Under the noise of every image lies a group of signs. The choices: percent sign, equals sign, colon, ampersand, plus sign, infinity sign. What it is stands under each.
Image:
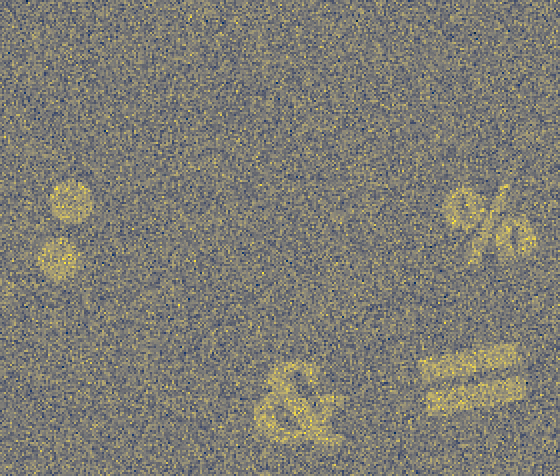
middle left: colon; middle right: percent sign; bottom middle: ampersand; bottom right: equals sign
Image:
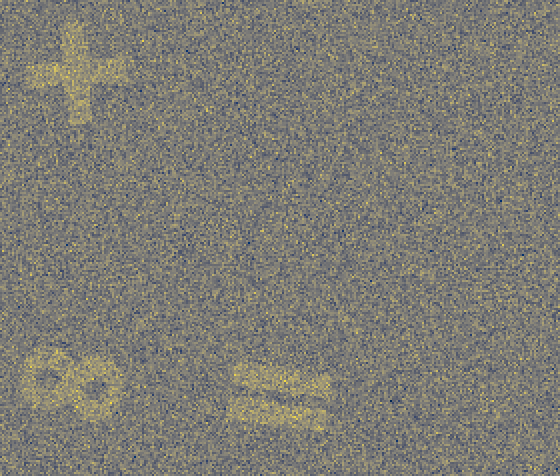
top left: plus sign; bottom left: infinity sign; bottom middle: equals sign
